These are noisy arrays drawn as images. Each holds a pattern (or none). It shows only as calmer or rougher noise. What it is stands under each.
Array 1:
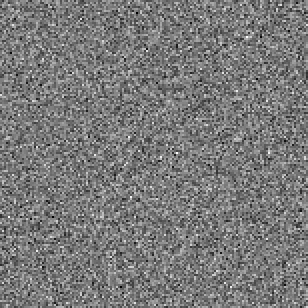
only noise
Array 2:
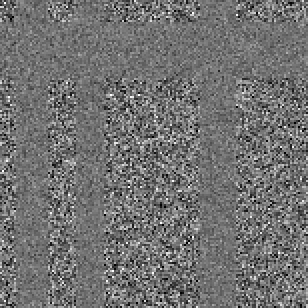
bands of rows crossing bands of columns
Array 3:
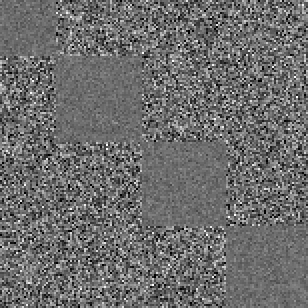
blocks along the diagonal
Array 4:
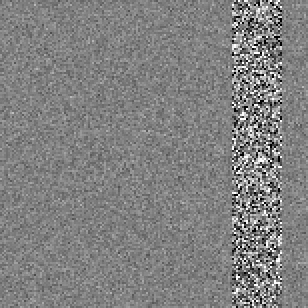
one band of columns
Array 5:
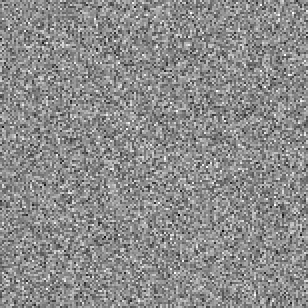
only noise
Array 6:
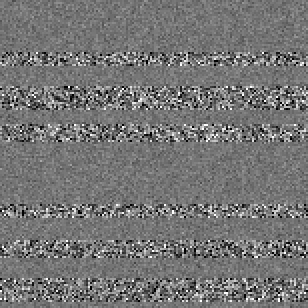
bands of rows
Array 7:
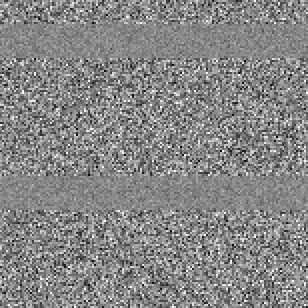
bands of rows
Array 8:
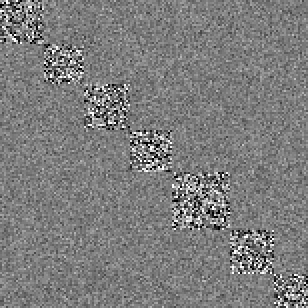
blocks along the diagonal
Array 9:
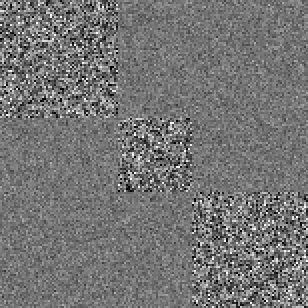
blocks along the diagonal
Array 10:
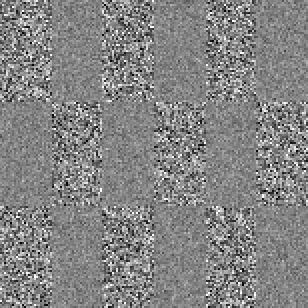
a checkerboard
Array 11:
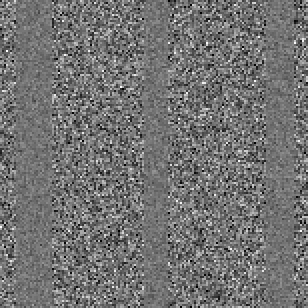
bands of columns
